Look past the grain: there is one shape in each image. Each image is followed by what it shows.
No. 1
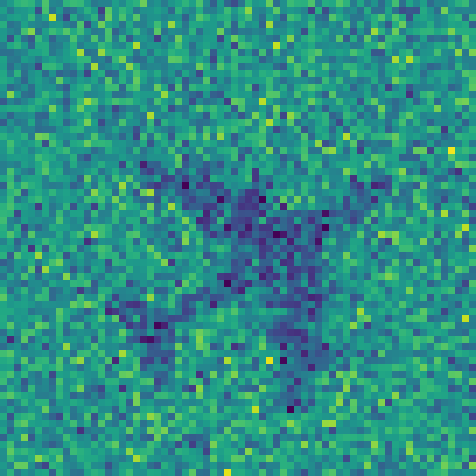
airplane
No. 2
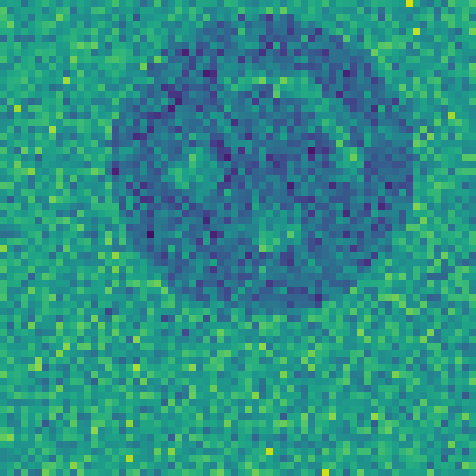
smiling face
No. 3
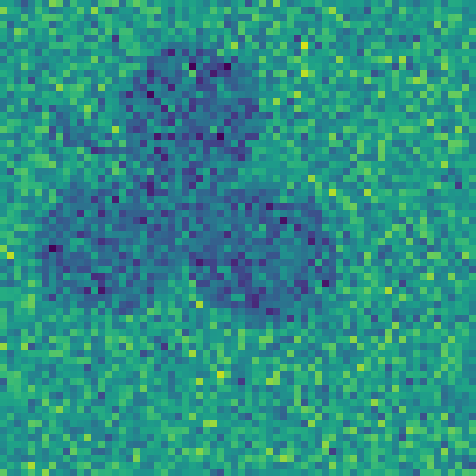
club
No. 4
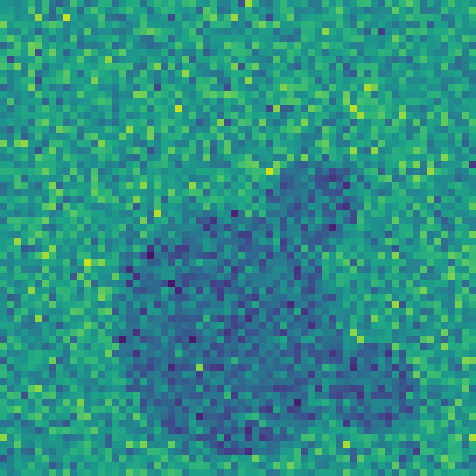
bear's head
